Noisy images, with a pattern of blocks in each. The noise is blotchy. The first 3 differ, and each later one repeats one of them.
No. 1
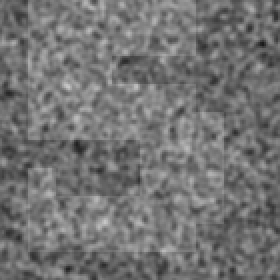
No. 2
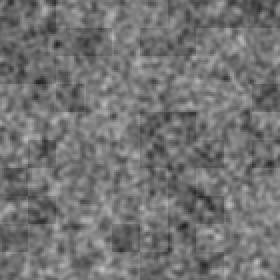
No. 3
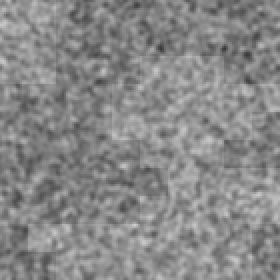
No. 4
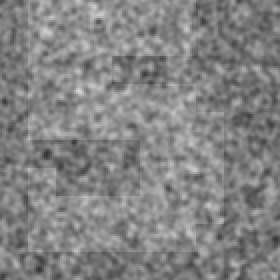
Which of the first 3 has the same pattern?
1
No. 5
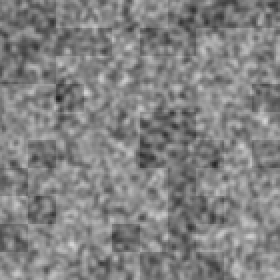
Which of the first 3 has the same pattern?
2
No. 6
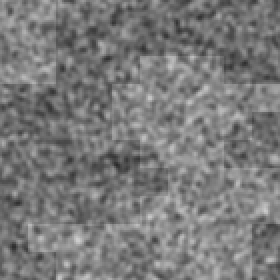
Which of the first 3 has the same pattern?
3
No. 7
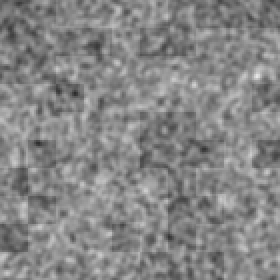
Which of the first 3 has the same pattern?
2
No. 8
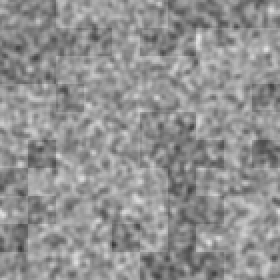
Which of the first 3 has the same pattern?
2
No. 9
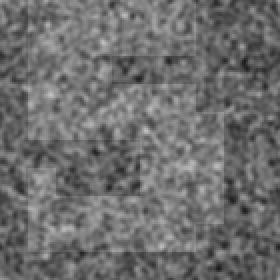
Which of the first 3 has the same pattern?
1
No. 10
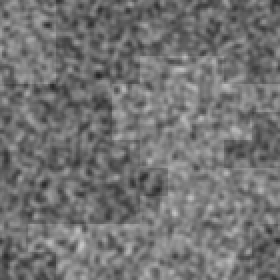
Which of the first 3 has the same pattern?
3
